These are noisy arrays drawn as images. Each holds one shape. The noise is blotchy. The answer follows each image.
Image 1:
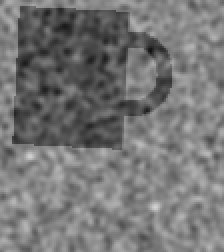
cup
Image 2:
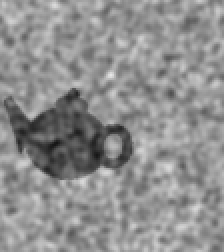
teapot
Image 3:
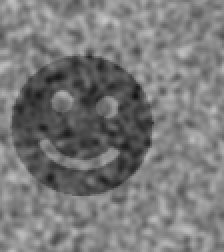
smiling face
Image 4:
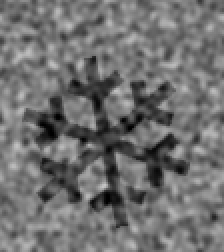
snowflake
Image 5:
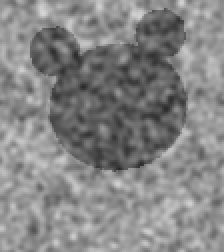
bear's head
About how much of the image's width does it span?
two thirds
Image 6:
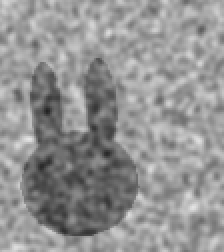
rabbit's head
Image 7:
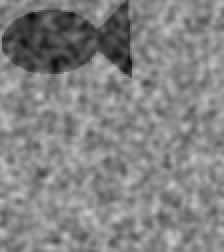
fish
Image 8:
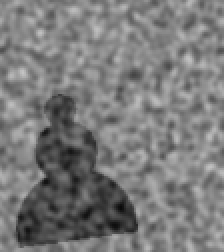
chess pawn
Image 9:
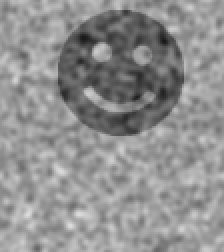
smiling face
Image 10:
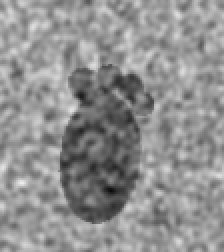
footprint
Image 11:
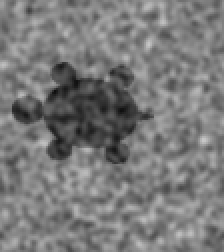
turtle
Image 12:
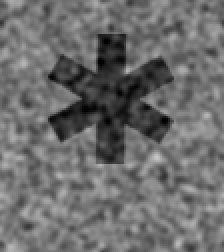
asterisk
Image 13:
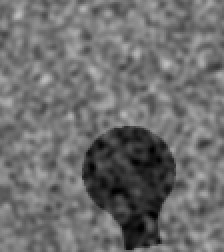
light bulb
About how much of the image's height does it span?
half
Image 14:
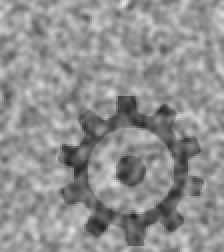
gear
